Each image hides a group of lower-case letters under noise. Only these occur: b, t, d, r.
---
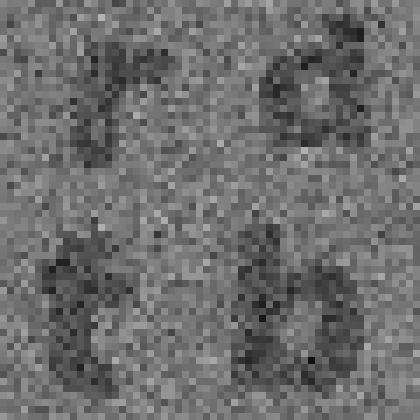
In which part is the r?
top left
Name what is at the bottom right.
b
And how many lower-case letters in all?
4
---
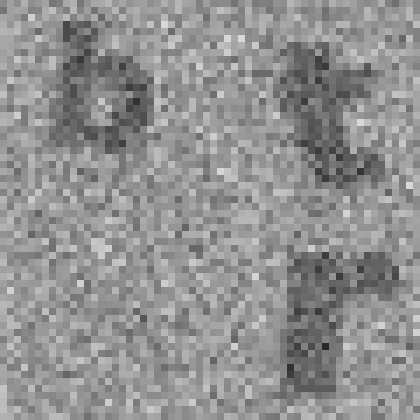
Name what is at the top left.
b
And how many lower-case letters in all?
3
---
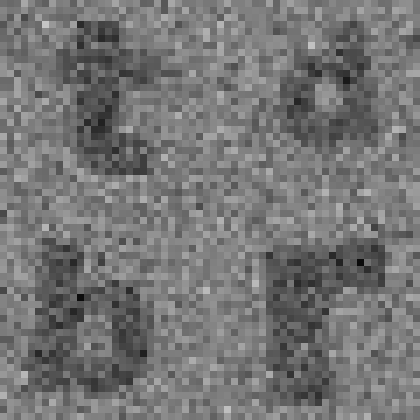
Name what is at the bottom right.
r
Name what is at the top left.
t
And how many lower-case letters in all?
4
